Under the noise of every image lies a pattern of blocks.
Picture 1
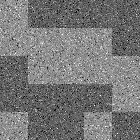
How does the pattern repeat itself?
no symmetry
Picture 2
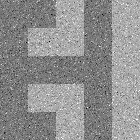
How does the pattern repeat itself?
top and bottom mirror each other
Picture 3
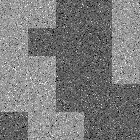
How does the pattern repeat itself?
no symmetry
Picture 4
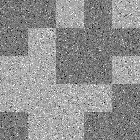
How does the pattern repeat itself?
mirrored about the diagonal from the bottom left
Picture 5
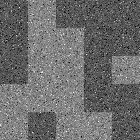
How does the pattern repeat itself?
no symmetry
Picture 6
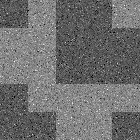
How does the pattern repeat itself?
mirrored about the diagonal from the bottom left
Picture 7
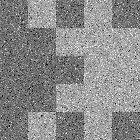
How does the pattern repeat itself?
top and bottom mirror each other
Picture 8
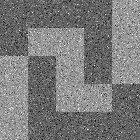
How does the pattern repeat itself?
the same after a half turn
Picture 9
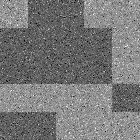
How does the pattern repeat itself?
no symmetry
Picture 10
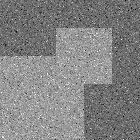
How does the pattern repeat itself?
mirrored about the diagonal from the bottom left
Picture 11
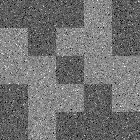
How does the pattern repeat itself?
the same after a half turn
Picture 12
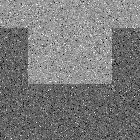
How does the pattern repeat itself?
left and right mirror each other
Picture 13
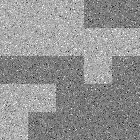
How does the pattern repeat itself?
no symmetry
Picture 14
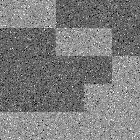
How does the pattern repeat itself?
no symmetry
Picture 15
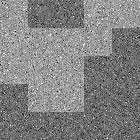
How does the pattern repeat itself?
no symmetry
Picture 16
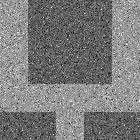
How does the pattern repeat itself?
left and right mirror each other
